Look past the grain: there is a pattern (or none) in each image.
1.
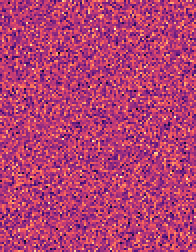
only noise
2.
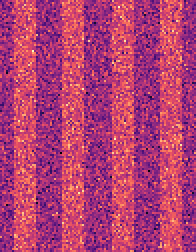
vertical stripes
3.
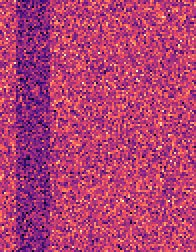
one vertical stripe
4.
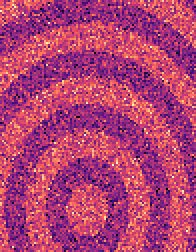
rings round one point
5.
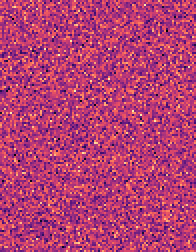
only noise
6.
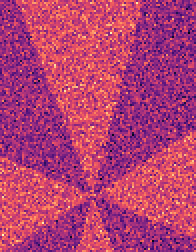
spokes from one point
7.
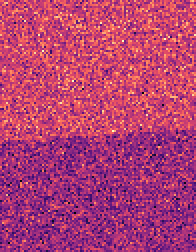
a sharp edge
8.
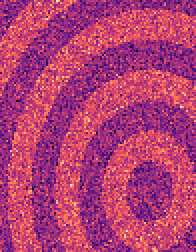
rings round one point
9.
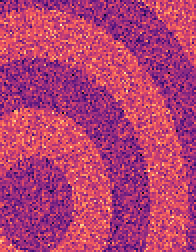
rings round one point
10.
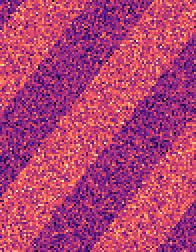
diagonal stripes
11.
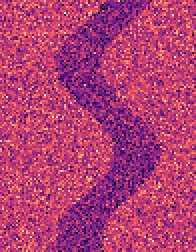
a wavy band
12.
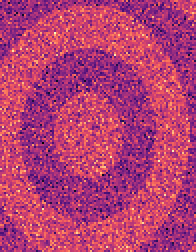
rings round one point
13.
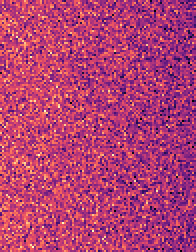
a smooth slope
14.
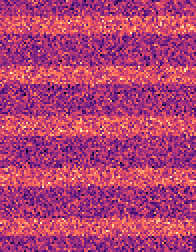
horizontal stripes
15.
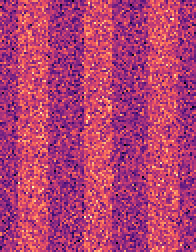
vertical stripes
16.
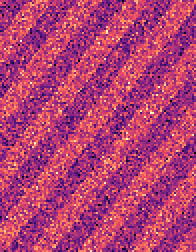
diagonal stripes
